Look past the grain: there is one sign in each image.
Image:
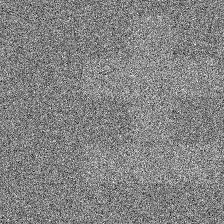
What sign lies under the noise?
plus-minus sign
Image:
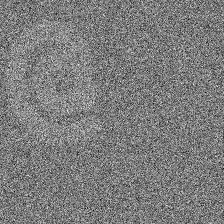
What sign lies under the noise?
at sign
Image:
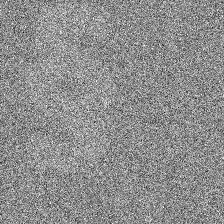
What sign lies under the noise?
section sign
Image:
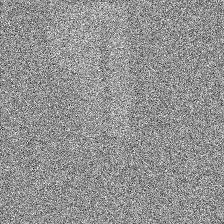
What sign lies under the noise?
pilcrow
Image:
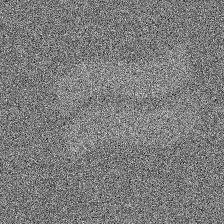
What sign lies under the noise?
approximately sign
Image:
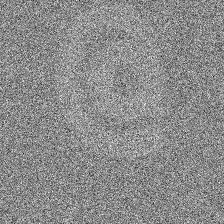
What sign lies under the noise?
at sign
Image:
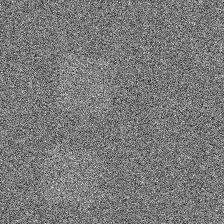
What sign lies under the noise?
colon
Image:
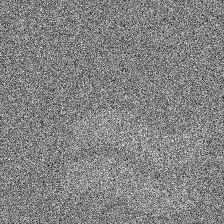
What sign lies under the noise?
approximately sign
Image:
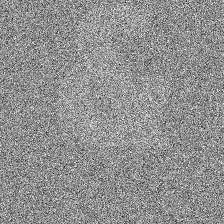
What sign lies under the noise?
ampersand
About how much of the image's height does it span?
two thirds
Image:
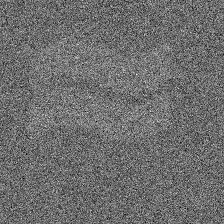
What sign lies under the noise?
approximately sign
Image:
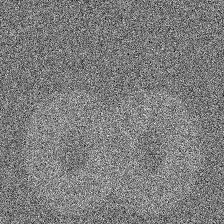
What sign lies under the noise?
infinity sign
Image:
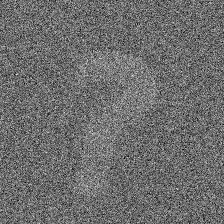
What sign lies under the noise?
question mark
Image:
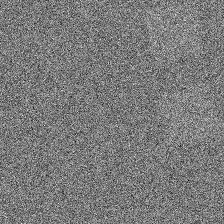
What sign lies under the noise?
colon
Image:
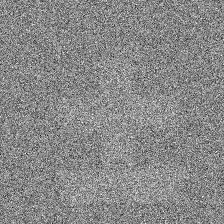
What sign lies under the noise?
plus-minus sign
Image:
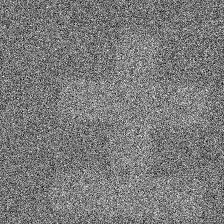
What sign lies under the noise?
plus-minus sign
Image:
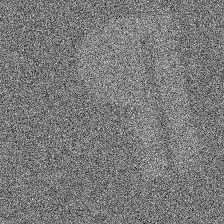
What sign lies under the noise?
pilcrow
